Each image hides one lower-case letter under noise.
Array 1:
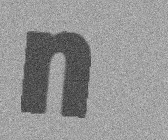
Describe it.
dark n
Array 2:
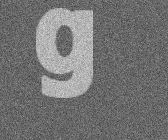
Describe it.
light g
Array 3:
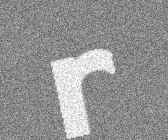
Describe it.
light r
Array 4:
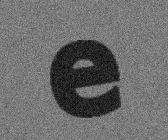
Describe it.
dark e
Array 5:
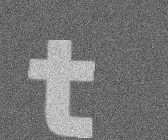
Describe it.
light t
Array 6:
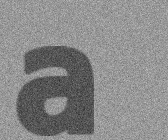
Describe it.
dark a
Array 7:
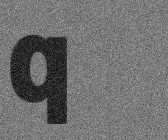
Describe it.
dark q
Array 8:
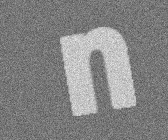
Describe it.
light n
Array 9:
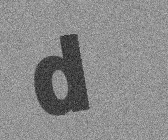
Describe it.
dark d
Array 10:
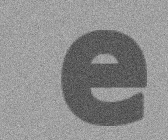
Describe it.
dark e
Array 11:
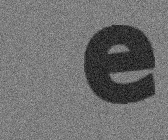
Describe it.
dark e
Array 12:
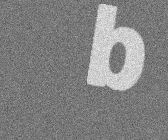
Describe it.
light b
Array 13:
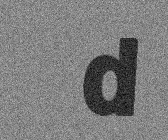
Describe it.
dark d
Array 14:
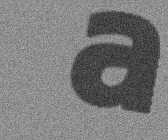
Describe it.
dark a
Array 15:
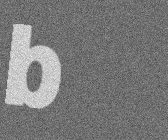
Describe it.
light b
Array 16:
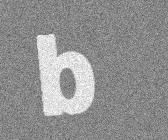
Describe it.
light b
